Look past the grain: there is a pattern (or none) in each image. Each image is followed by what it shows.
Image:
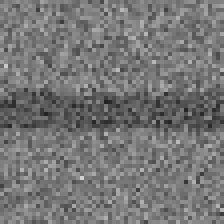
one horizontal stripe
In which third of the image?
middle
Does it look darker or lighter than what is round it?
darker
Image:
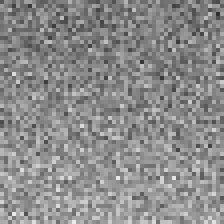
a smooth slope
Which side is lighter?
bottom
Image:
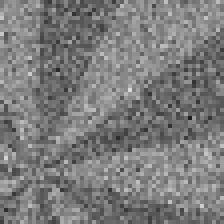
spokes from one point
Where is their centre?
bottom left
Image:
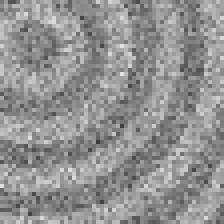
rings round one point
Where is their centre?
top left
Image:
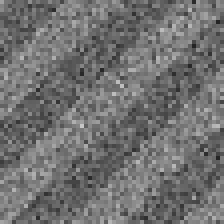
diagonal stripes
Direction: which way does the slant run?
bottom left to top right
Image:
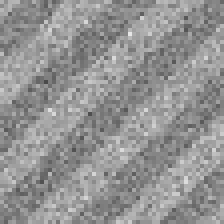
diagonal stripes
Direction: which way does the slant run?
bottom left to top right
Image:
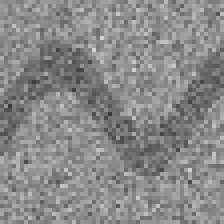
a wavy band
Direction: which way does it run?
left to right
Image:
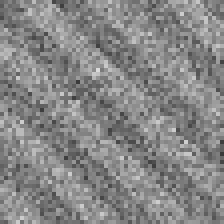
diagonal stripes
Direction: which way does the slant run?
top left to bottom right
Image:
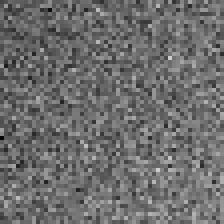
a smooth slope
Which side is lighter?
bottom right
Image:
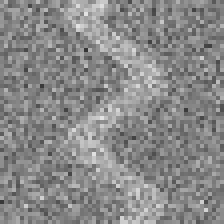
a wavy band
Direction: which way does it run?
top to bottom
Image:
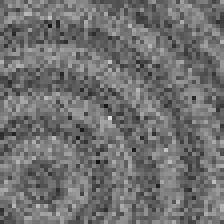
rings round one point
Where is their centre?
bottom left
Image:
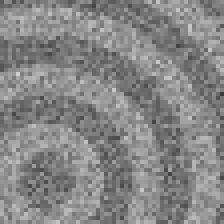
rings round one point
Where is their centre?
bottom left
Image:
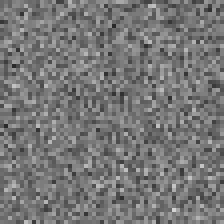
only noise
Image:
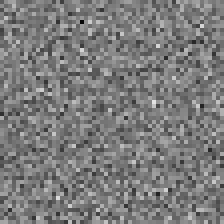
only noise
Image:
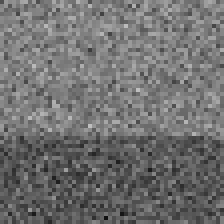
a sharp edge
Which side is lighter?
top
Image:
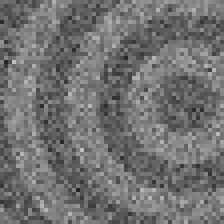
rings round one point
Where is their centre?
middle right
